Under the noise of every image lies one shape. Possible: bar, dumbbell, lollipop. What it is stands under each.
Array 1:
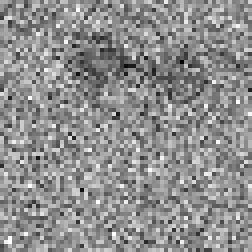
dumbbell
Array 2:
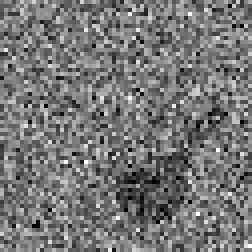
lollipop
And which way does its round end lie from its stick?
down and left
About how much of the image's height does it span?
half
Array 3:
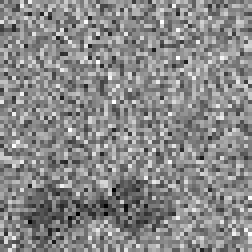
dumbbell
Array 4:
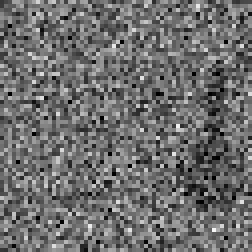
lollipop
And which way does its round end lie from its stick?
down
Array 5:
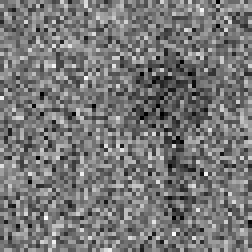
lollipop
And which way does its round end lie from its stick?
up
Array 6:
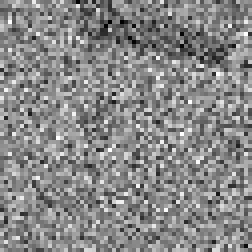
bar
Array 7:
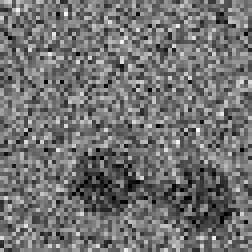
dumbbell
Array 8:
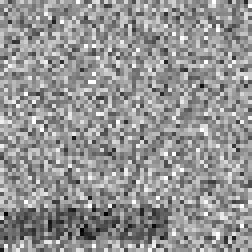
bar
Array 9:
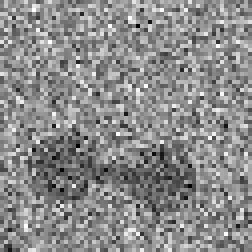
dumbbell
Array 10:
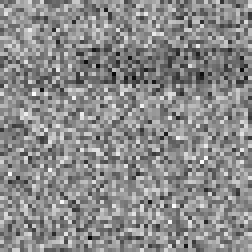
bar
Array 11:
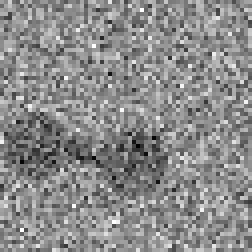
dumbbell
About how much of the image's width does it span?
two thirds
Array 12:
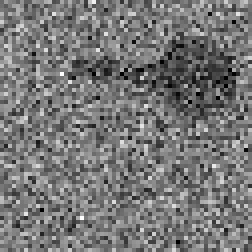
lollipop
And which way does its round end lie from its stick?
right
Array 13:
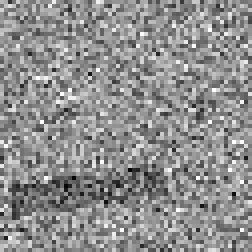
bar
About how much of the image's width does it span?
two thirds
